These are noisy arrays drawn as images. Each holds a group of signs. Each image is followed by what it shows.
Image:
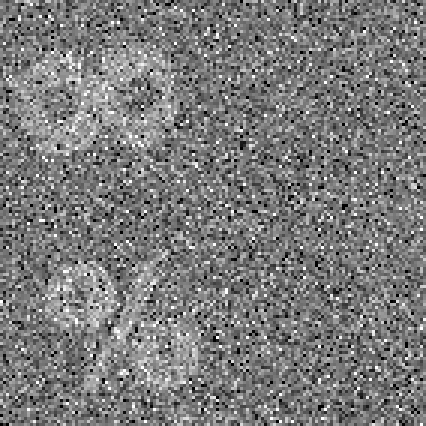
top left: infinity sign; bottom left: percent sign
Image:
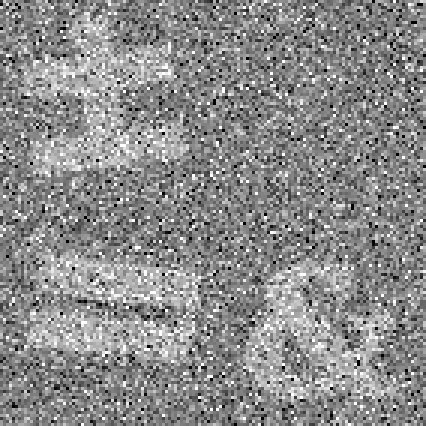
top left: plus-minus sign; bottom left: equals sign; bottom right: ampersand
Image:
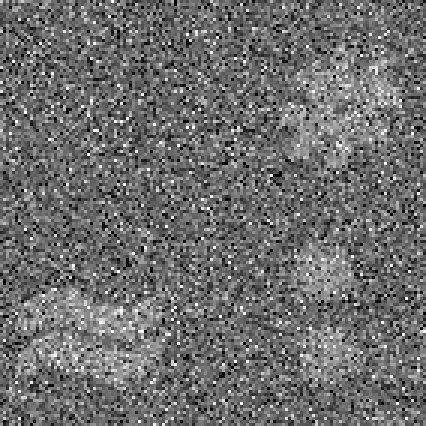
top right: hash sign; bottom left: approximately sign; bottom right: colon
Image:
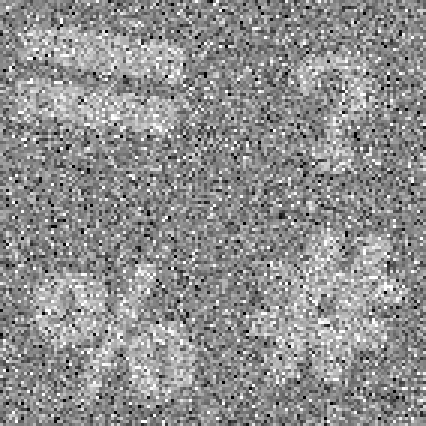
top left: equals sign; top right: question mark; bottom left: percent sign; bottom right: hash sign
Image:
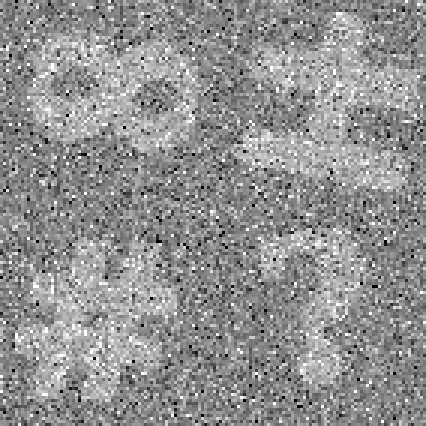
top left: infinity sign; top right: plus-minus sign; bottom left: hash sign; bottom right: question mark
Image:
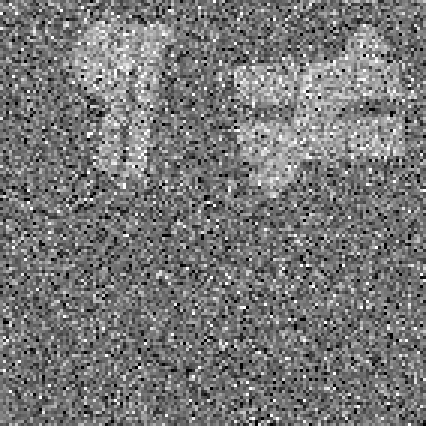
top left: pilcrow; top right: not-equal sign
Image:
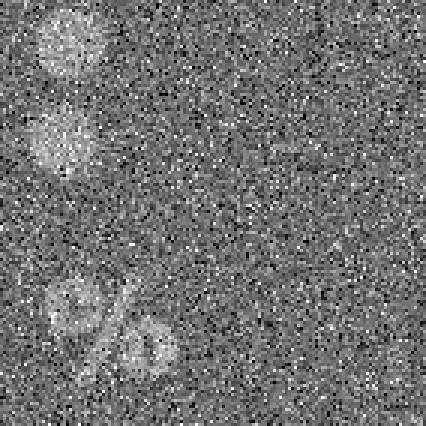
top left: colon; bottom left: percent sign
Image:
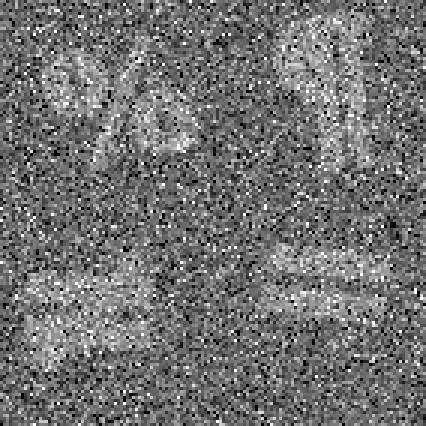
top left: percent sign; top right: pilcrow; bottom left: not-equal sign; bottom right: equals sign
